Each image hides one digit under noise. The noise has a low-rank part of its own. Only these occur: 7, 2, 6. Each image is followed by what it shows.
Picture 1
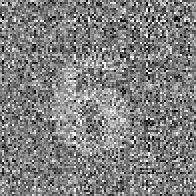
light 6
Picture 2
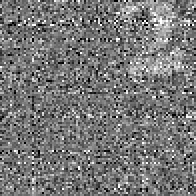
light 2, top right
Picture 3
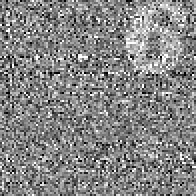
light 6, top right
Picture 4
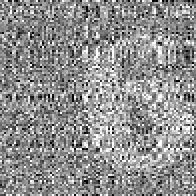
light 6
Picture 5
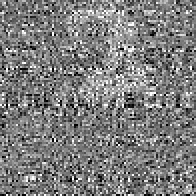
light 2
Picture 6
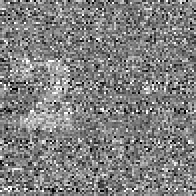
light 2, middle left
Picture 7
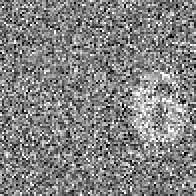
light 6, middle right
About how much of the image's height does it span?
a third
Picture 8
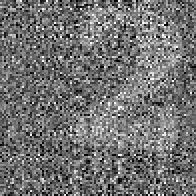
light 2
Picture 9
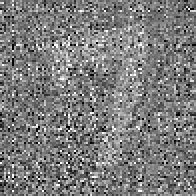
light 7
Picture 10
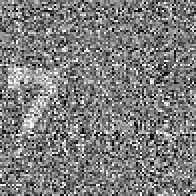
light 7, middle left
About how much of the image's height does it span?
a third
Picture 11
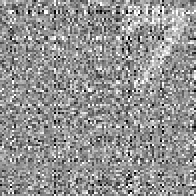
light 7, top right
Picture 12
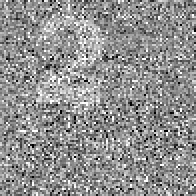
light 2
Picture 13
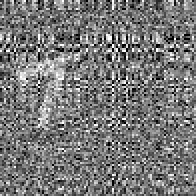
light 7, middle left
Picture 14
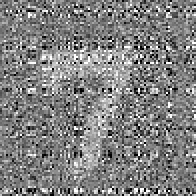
light 7
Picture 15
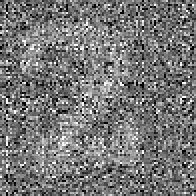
light 2
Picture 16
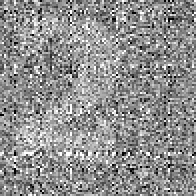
light 2
